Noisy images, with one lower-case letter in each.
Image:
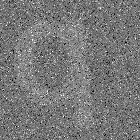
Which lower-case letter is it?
q
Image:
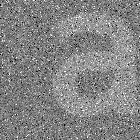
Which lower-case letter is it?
a
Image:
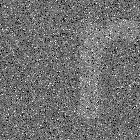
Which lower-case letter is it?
r
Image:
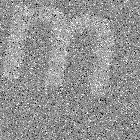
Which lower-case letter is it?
m
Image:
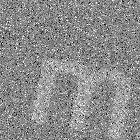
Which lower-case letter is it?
m
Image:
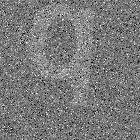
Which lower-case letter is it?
q
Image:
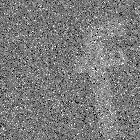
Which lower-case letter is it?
f
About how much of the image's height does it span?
nearly all
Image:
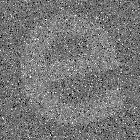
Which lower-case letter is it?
e
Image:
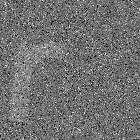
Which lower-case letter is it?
r
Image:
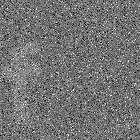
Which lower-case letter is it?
f
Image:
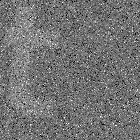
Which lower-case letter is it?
t
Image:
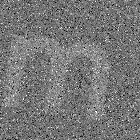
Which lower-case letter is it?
m
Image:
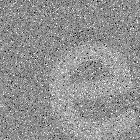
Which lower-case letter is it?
e
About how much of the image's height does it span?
two thirds
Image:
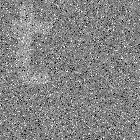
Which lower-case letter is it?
t
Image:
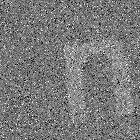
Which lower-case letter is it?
n
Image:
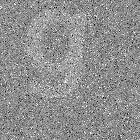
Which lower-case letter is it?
g
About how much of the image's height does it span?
two thirds
